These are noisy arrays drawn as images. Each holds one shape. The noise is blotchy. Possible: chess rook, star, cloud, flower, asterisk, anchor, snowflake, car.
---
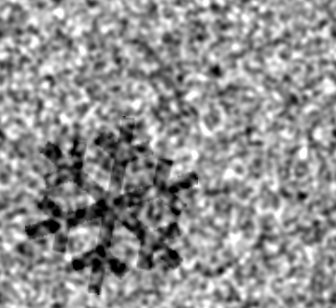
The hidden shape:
snowflake
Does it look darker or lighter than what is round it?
darker
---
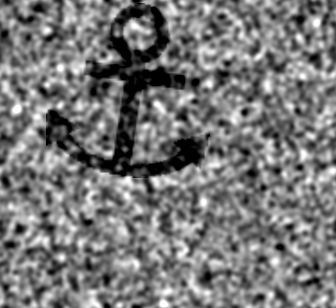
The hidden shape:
anchor
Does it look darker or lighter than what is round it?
darker
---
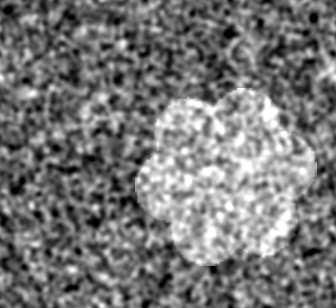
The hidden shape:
flower
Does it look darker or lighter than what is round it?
lighter
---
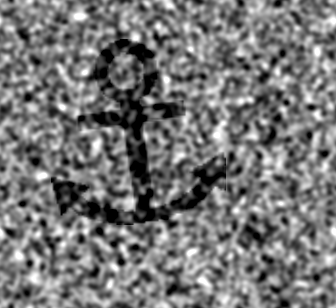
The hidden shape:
anchor
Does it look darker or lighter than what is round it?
darker
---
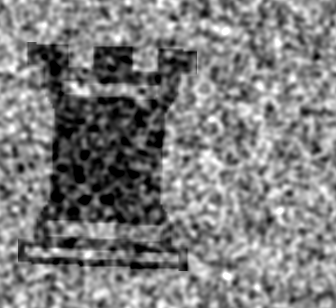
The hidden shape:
chess rook
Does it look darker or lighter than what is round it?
darker
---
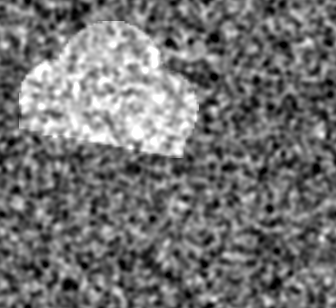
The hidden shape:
cloud
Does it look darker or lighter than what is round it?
lighter
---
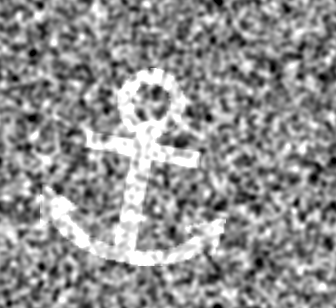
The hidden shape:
anchor
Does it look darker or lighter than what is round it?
lighter
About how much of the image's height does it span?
two thirds
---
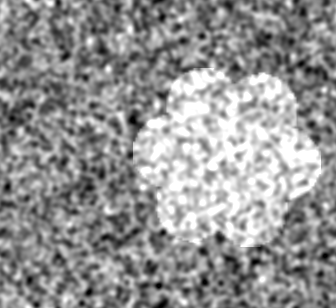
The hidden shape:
flower
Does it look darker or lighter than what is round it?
lighter
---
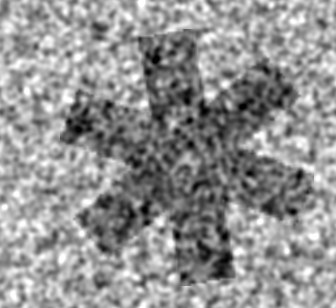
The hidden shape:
asterisk
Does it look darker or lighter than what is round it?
darker
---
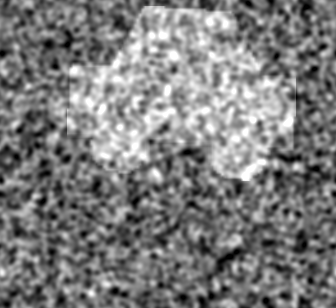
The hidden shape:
car
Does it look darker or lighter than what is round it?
lighter
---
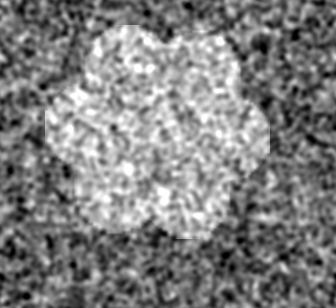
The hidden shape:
flower
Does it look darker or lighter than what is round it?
lighter
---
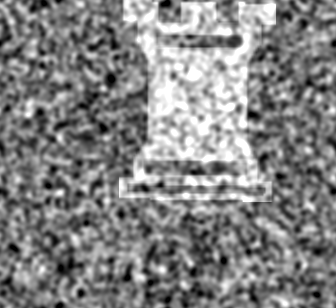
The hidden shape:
chess rook
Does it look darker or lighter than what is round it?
lighter
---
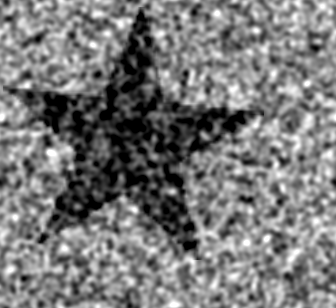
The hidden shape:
star
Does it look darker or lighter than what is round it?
darker
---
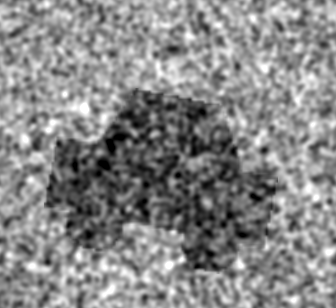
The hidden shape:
car
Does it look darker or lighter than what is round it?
darker
